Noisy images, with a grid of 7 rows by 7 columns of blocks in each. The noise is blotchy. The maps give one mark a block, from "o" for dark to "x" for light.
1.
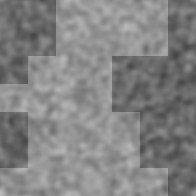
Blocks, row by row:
o o x x x x o
o o x x x x o
o x x x o o o
x x x x o o o
o x x x x o o
o x x x x o o
x x x x x x o
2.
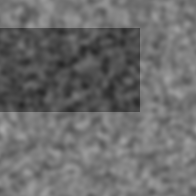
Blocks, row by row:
x x x x x x x
o o o o o x x
o o o o o x x
o o o o o x x
x x x x x x x
x x x x x x x
x x x x x x x
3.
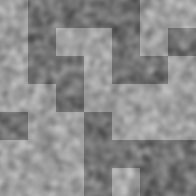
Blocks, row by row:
x o o o o x x
x o x x o x o
x o o x o o x
x x o x x x x
o x x o x x x
x x x o o o o
x x x o x o o
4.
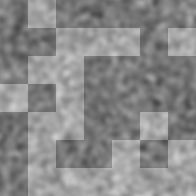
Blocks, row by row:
o x o o o o o
o o x x x o x
o x x o o o o
x o x o o o o
o x x o o x o
o x o o x o x
o x x x x x x
